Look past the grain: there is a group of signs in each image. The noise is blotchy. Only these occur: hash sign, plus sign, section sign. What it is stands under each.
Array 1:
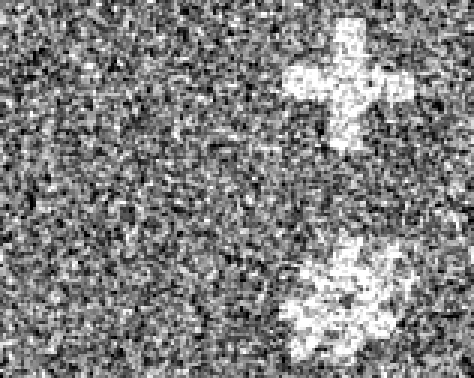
top right: plus sign; bottom right: hash sign
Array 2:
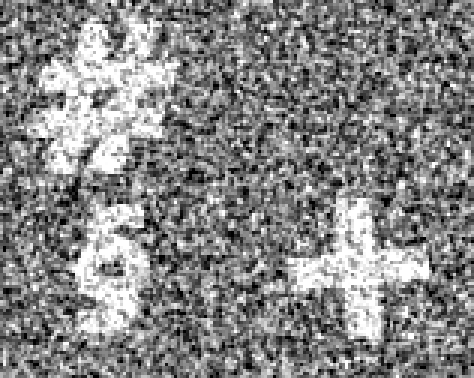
top left: hash sign; bottom left: section sign; bottom right: plus sign
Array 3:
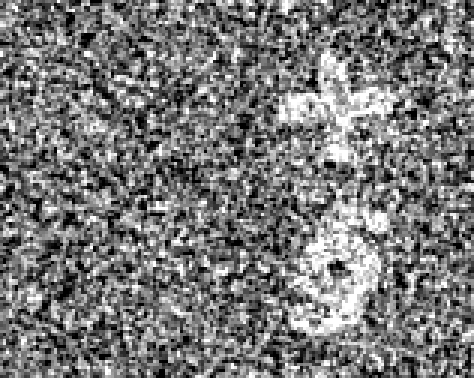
top right: plus sign; bottom right: section sign
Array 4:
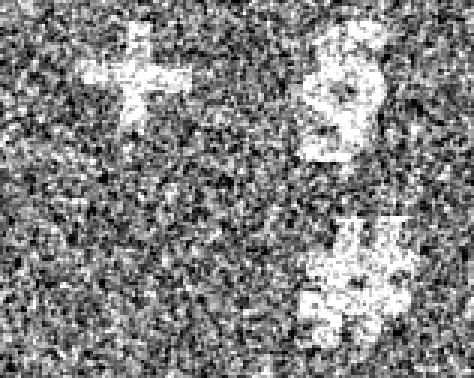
top left: plus sign; top right: section sign; bottom right: hash sign
